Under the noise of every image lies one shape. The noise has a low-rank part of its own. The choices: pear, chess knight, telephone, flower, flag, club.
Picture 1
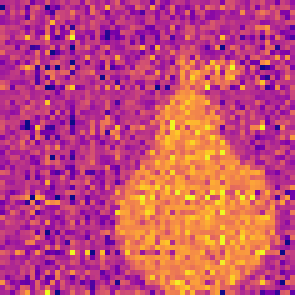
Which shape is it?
pear
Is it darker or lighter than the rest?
lighter
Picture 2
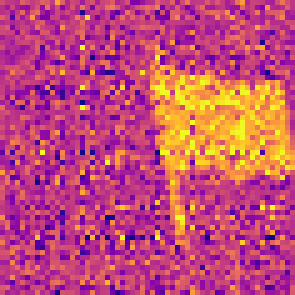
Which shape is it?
flag
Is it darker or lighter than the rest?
lighter
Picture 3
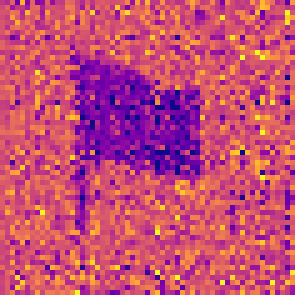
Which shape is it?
flag
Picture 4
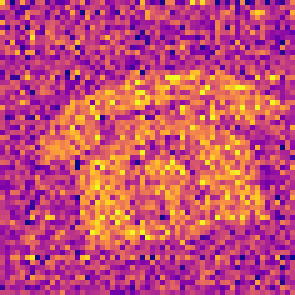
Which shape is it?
telephone
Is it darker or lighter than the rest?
lighter
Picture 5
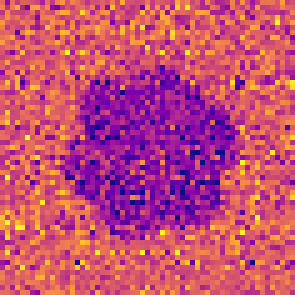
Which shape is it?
flower
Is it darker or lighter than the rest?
darker
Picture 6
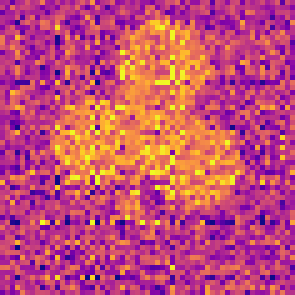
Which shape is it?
club
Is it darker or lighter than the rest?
lighter
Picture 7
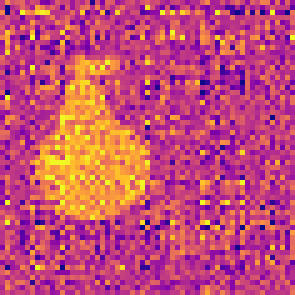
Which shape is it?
pear
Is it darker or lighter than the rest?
lighter
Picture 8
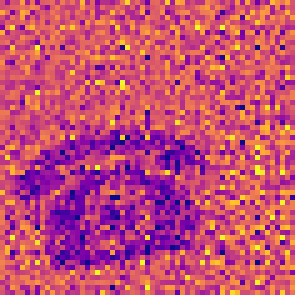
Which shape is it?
telephone
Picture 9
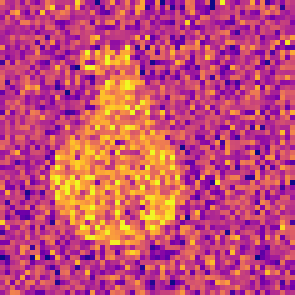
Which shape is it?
pear
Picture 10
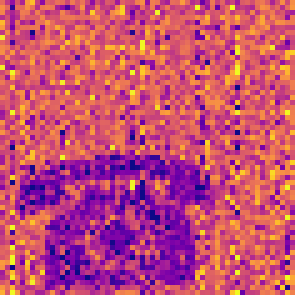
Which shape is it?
telephone
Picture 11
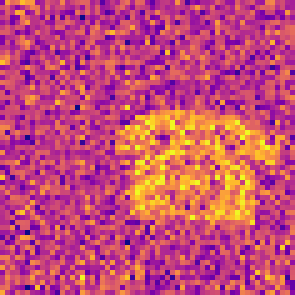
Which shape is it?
telephone
